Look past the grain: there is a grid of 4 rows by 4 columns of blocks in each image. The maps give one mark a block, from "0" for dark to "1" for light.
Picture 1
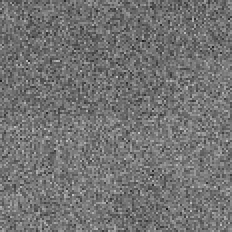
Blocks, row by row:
0 0 0 0
0 0 0 1
1 1 1 1
1 1 0 1
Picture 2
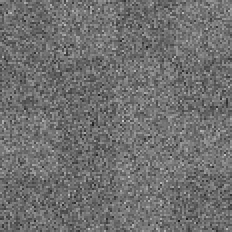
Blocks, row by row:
0 1 0 1
0 0 1 0
1 0 1 1
0 0 1 0
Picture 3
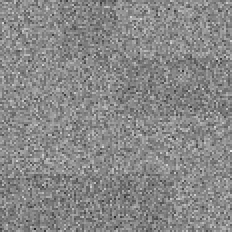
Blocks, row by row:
1 0 1 1
1 1 0 0
1 1 1 1
0 0 0 1
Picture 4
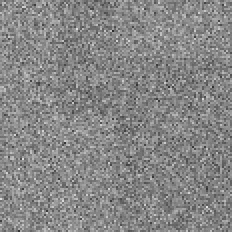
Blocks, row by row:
1 0 1 1
1 0 0 0
1 1 0 0
1 1 0 0
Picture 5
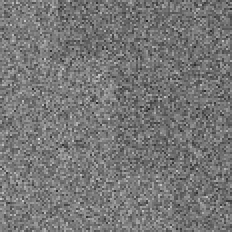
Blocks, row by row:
1 0 0 0
1 1 0 0
1 1 0 0
1 1 1 0
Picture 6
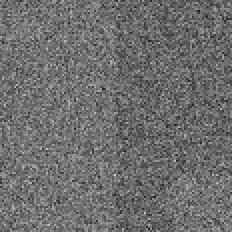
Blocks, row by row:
1 1 0 0
1 1 0 0
1 1 0 0
1 1 0 1
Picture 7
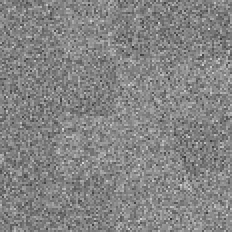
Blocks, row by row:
0 1 0 0
0 0 1 1
0 1 1 0
0 0 1 1
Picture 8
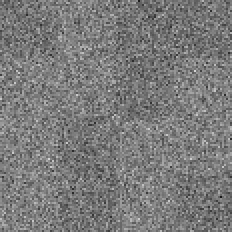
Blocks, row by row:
0 1 0 0
1 1 0 1
1 0 1 1
1 0 1 0
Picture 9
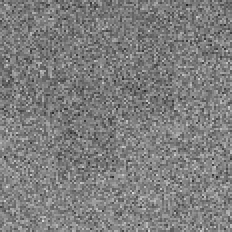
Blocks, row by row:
0 0 0 0
0 0 0 1
1 0 1 1
1 1 1 1
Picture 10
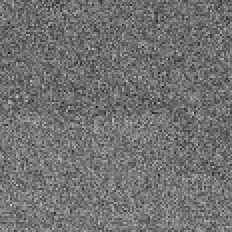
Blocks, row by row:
0 0 0 0
0 0 0 0
1 1 1 0
1 1 1 1
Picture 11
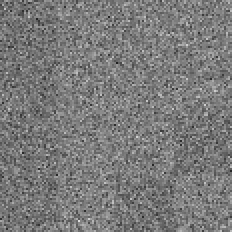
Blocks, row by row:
0 1 1 1
0 1 1 1
0 1 1 0
0 1 0 1
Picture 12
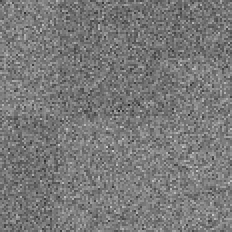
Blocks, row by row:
1 0 0 0
1 0 0 1
0 1 1 1
0 1 1 1
